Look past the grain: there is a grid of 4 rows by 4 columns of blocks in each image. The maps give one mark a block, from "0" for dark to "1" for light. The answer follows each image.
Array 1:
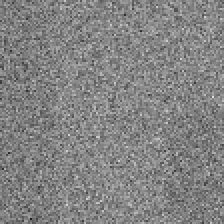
0 1 1 1
0 1 1 1
0 1 1 0
0 1 1 0
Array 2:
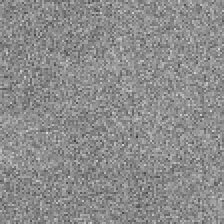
0 0 1 1
0 1 1 1
1 0 1 1
0 0 0 1
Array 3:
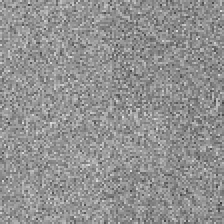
1 1 0 0
1 1 0 0
1 1 1 0
1 1 0 0
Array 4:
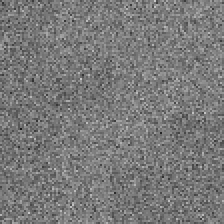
0 1 1 1
0 0 1 1
0 1 1 0
0 1 0 0
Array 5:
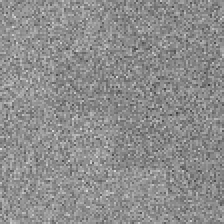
1 1 0 0
1 0 0 0
1 1 0 0
1 1 1 0
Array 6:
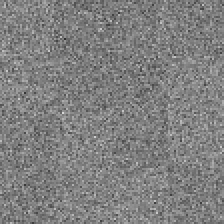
1 0 0 0
1 0 0 1
0 1 0 1
0 1 1 0
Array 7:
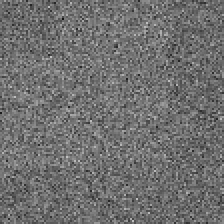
0 1 1 0
1 1 1 0
1 1 1 0
0 0 0 0
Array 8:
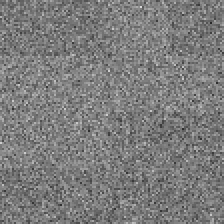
0 0 1 0
1 1 1 1
1 1 0 0
0 0 0 0
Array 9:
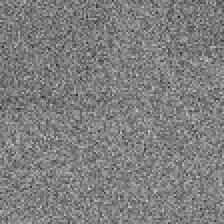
0 0 1 0
0 0 1 1
1 1 1 1
1 1 1 1
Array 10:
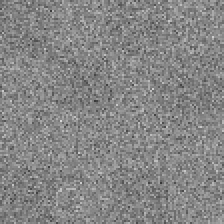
0 1 0 1
1 0 1 0
1 1 1 1
0 1 0 1
